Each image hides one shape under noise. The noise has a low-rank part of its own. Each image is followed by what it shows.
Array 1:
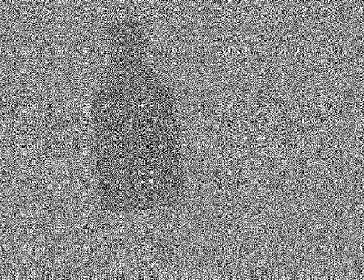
bottle
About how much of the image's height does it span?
two thirds
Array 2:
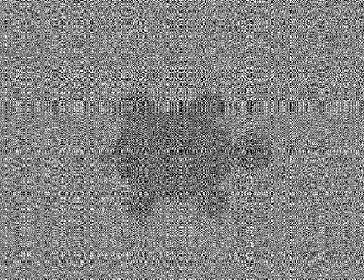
turtle
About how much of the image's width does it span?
half
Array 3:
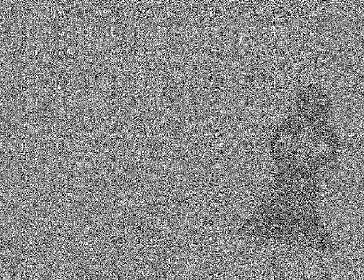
chess bishop
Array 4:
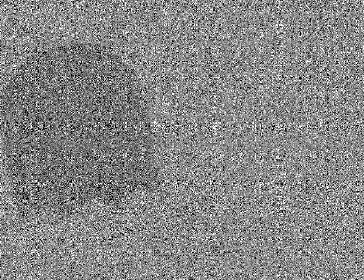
ghost
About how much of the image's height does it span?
two thirds
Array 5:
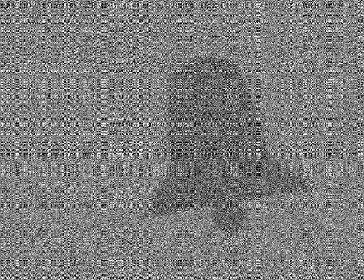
bell
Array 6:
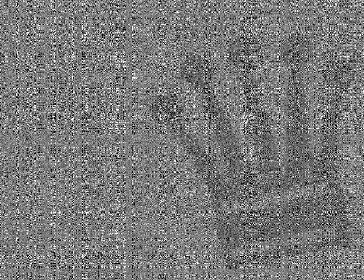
chess queen
